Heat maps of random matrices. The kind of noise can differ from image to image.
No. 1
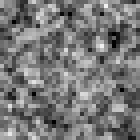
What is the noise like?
blotchy
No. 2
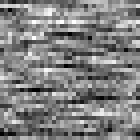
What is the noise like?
streaked along the rows
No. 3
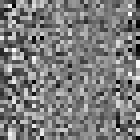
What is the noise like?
columns of uneven size
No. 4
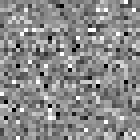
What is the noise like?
heavy tails
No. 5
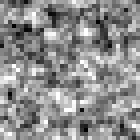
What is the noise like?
blotchy
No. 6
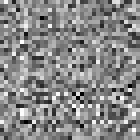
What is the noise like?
low rank plus noise
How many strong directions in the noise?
two
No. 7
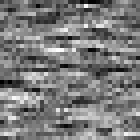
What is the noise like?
streaked along the rows
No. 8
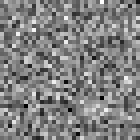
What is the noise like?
independent entries
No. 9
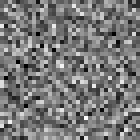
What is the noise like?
independent entries
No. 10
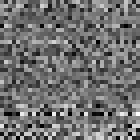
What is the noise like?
rows of uneven size
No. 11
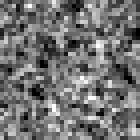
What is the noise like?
blotchy
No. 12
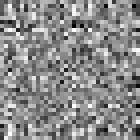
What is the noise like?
low rank plus noise
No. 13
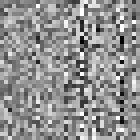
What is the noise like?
columns of uneven size
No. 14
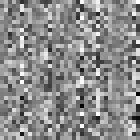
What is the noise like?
columns of uneven size
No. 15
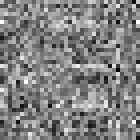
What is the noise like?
low rank plus noise
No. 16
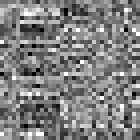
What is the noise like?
low rank plus noise
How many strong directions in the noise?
one
